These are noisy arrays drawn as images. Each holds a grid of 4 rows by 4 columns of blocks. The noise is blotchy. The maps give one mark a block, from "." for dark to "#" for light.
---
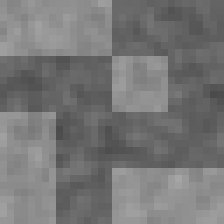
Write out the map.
# # . .
. . # .
# . . .
# . # #
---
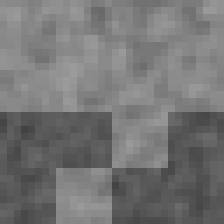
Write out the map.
# # # #
# # # #
. . # .
. # . .
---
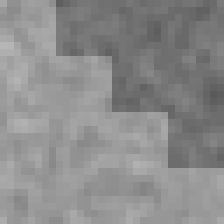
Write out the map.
# . . .
# # . .
# # # .
# # # #
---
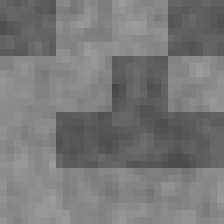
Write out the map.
. # # .
# # . #
# . . .
# # # #
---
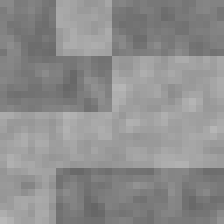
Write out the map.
. # . .
. . # #
# # # #
# . . .
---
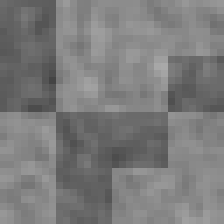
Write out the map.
. # # #
. # # .
# . . #
# . # #
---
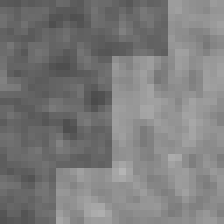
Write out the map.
. . . #
. . # #
. . # #
. # # #
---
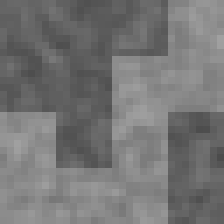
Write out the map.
. . . #
. . # #
# . # .
# # # .
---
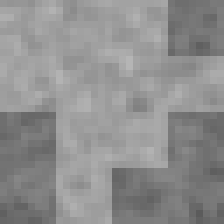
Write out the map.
# # # .
# # # #
. # # .
. # . .
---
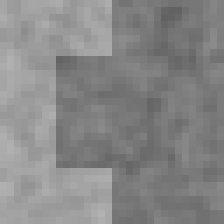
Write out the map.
# # . .
# . . .
# . . .
# # . .
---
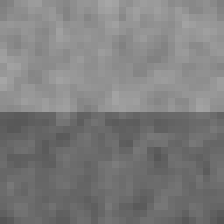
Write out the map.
# # # #
# # # #
. . . .
. . . .
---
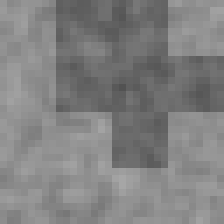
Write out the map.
# . . #
# . . .
# # . #
# # # #
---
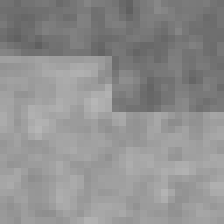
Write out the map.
. . . .
# # . .
# # # #
# # # #
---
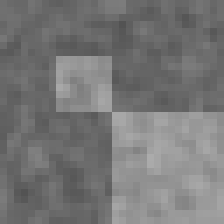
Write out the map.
. . . .
. # . .
. . # #
. . # #
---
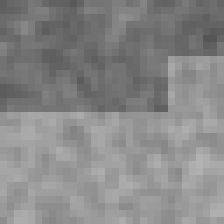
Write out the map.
. . . .
. . . #
# # # #
# # # #
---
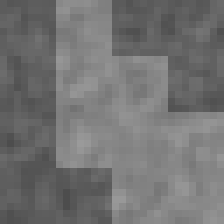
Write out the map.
. # . .
. # # .
. # # #
. . # #
